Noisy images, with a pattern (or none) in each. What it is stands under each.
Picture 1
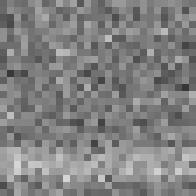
one band of rows
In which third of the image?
bottom
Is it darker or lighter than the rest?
lighter
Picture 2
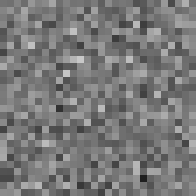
only noise
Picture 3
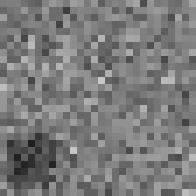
one block
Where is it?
bottom left
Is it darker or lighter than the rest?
darker
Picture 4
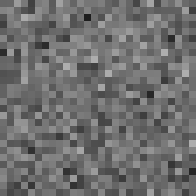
only noise
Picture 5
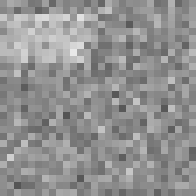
one block
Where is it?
top left
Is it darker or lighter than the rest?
lighter
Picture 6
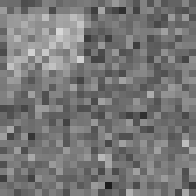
one block
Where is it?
top left
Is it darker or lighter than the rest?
lighter
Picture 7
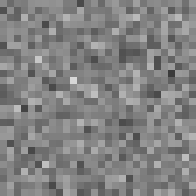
only noise
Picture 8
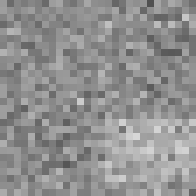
one block
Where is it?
bottom right
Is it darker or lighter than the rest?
lighter
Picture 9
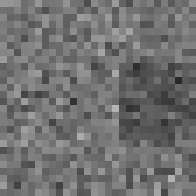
one block
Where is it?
middle right
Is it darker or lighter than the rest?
darker
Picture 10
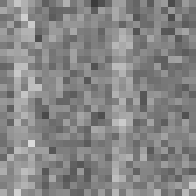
bands of columns
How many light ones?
2
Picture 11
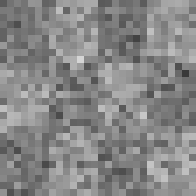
a checkerboard
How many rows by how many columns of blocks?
3 by 4
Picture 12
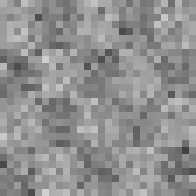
a checkerboard
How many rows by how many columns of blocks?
4 by 5
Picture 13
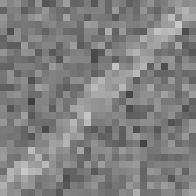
a diagonal band
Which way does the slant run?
bottom left to top right
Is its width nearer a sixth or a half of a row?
a sixth
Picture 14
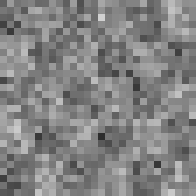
a checkerboard
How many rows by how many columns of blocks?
5 by 6
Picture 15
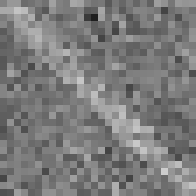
a diagonal band
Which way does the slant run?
top left to bottom right
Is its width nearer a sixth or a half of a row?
a sixth
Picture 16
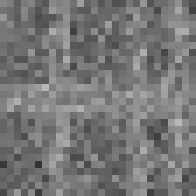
bands of rows crossing bands of columns
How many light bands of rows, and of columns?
1 and 3
